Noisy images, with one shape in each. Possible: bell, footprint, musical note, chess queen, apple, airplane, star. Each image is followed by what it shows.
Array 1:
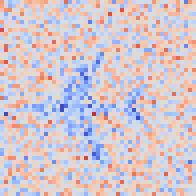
airplane
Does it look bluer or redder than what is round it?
bluer
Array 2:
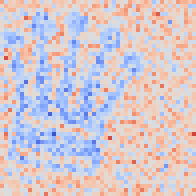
chess queen
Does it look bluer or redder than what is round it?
bluer
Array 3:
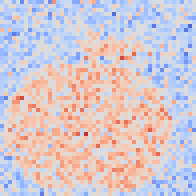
apple
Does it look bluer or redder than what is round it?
redder
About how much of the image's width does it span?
nearly all
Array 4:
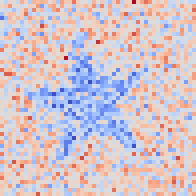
star
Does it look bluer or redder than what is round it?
bluer
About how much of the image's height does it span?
two thirds
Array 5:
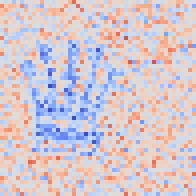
chess queen
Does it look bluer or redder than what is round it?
bluer
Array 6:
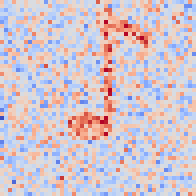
musical note
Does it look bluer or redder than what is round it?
redder
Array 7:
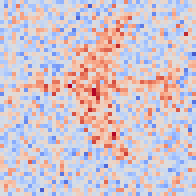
airplane
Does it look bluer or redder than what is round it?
redder
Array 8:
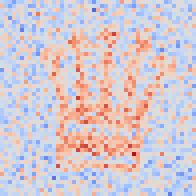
chess queen
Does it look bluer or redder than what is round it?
redder
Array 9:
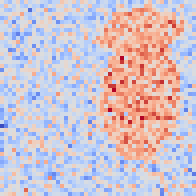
footprint
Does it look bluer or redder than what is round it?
redder
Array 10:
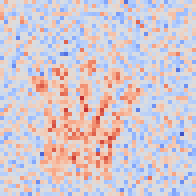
chess queen
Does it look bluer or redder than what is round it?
redder
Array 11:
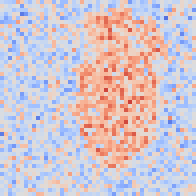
footprint
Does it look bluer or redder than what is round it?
redder
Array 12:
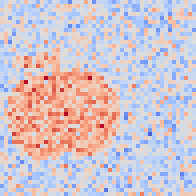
apple
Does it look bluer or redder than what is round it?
redder
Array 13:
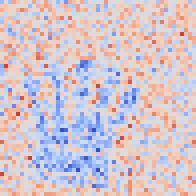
chess queen
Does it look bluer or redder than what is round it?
bluer
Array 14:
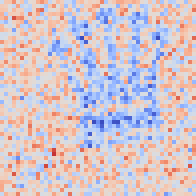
chess queen
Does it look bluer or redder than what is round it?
bluer
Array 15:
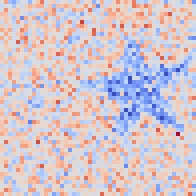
star
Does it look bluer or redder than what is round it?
bluer
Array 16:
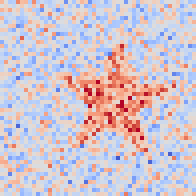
star
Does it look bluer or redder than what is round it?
redder
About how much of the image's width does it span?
two thirds
